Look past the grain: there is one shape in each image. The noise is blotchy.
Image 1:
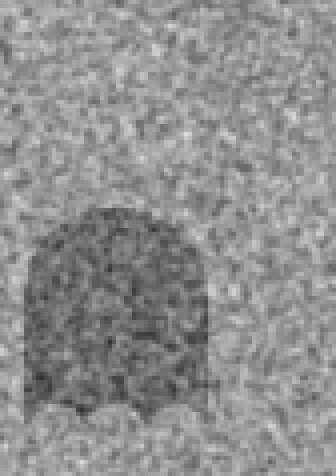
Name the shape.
ghost
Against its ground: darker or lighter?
darker
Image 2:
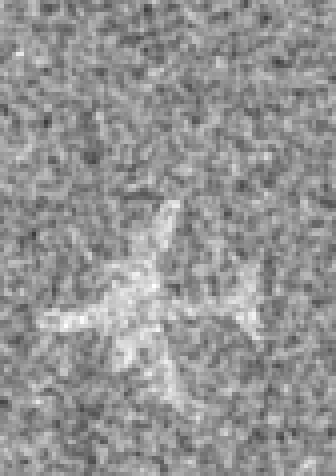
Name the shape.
airplane
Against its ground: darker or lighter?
lighter
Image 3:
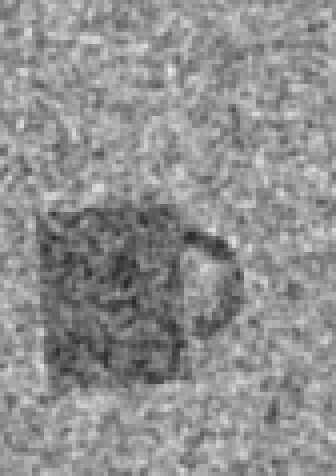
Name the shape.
cup
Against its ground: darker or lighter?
darker
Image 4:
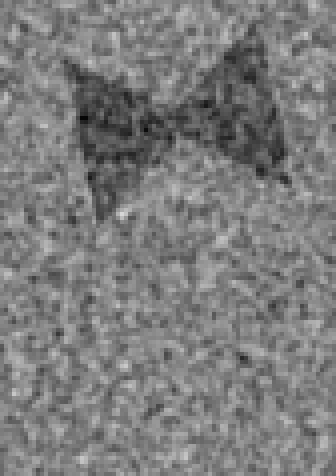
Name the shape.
bow tie
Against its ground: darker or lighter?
darker
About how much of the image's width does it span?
two thirds
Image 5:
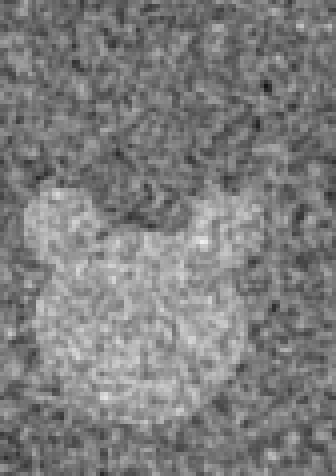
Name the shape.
bear's head
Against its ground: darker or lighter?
lighter
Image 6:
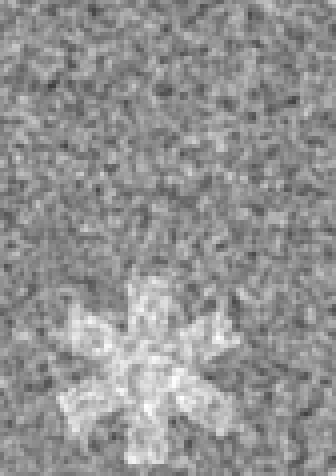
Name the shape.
asterisk
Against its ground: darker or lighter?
lighter
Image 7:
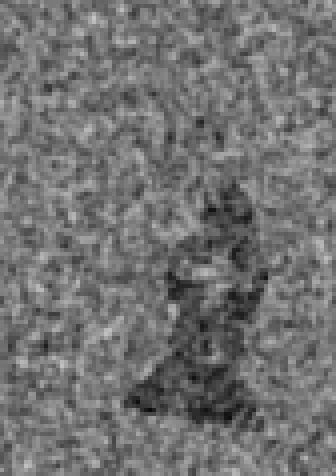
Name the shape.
chess bishop
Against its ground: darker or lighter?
darker
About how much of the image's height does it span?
half
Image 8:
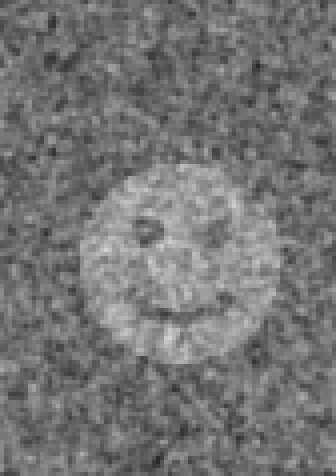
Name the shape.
smiling face
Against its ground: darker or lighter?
lighter
